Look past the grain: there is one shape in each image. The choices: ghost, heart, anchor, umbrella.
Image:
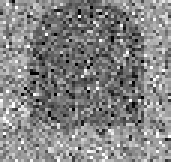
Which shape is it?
ghost
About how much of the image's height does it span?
nearly all
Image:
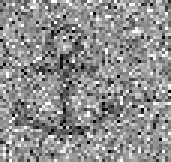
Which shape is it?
anchor
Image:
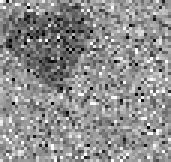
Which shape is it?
heart
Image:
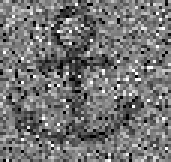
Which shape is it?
anchor
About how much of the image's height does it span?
nearly all
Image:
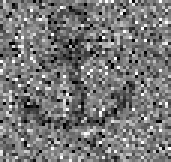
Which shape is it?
anchor
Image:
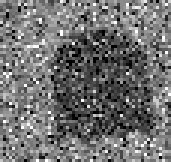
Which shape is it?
ghost
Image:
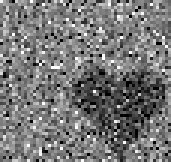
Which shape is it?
heart
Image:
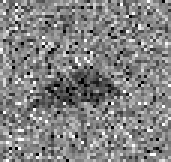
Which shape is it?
umbrella
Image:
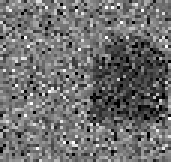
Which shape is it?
ghost
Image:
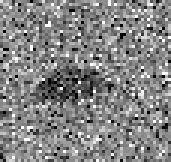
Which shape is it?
umbrella
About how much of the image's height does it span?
half
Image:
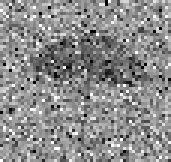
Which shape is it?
umbrella
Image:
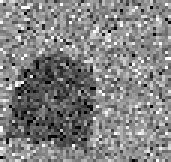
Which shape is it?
ghost
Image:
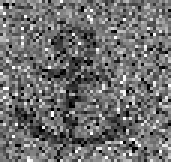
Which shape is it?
anchor
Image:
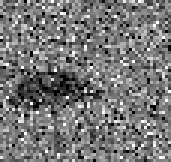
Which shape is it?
umbrella
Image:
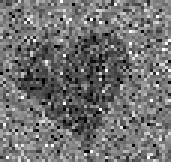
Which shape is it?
heart
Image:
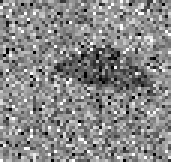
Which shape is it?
umbrella
